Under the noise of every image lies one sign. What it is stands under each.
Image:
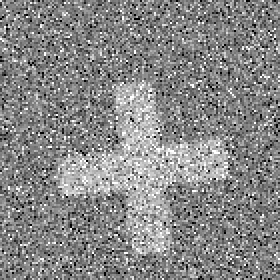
plus sign
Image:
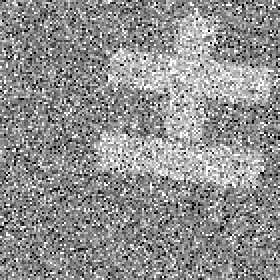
plus-minus sign
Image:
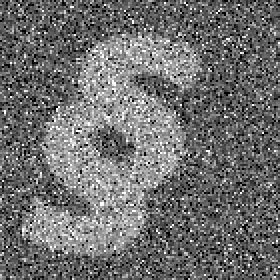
section sign
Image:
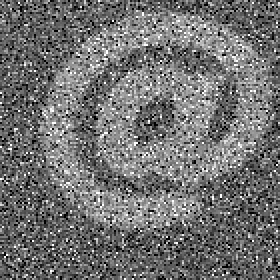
at sign
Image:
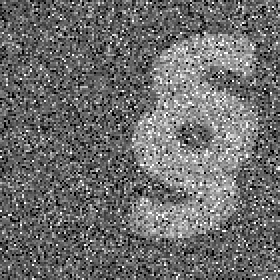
section sign
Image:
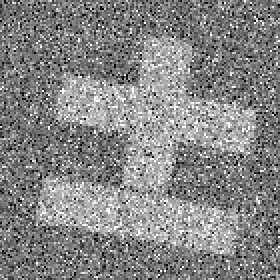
plus-minus sign
